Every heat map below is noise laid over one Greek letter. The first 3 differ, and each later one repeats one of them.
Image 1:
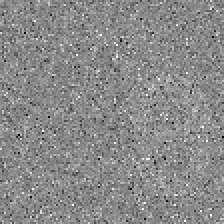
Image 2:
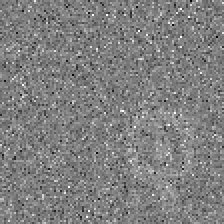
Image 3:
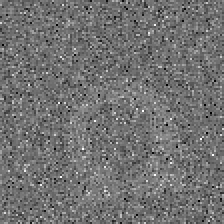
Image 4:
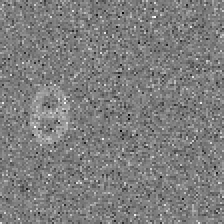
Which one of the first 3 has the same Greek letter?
1
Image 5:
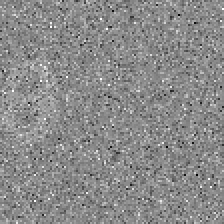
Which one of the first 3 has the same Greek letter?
1
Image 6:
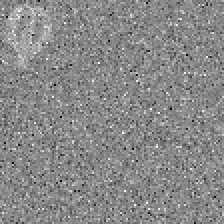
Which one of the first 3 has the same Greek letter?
2
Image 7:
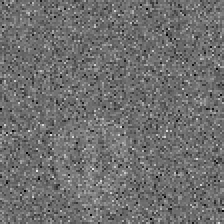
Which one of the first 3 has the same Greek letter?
2
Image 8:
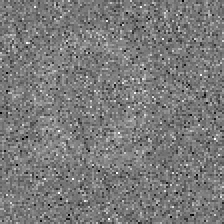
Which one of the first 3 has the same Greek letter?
3
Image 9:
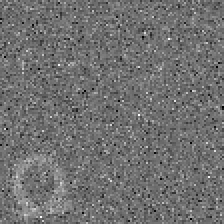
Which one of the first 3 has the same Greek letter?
3
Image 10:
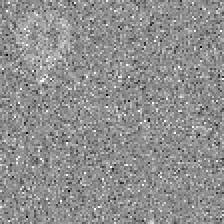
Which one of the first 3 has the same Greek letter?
2
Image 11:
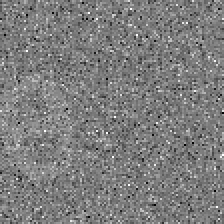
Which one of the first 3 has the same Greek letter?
1
